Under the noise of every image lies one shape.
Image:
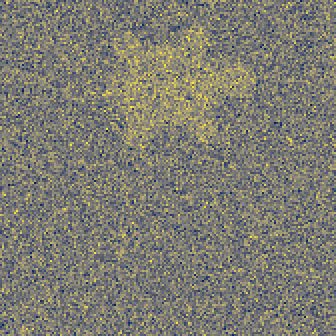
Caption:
light turtle
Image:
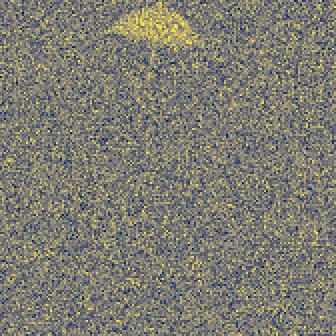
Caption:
light umbrella, top middle
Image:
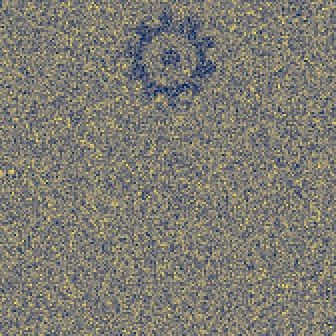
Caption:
dark gear, top middle
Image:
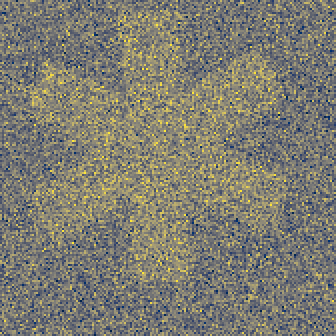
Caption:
light asterisk
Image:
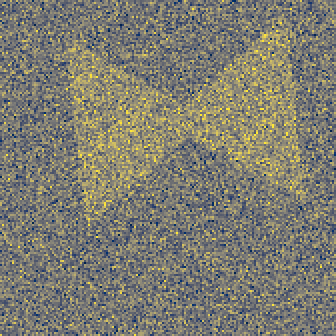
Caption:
light bow tie
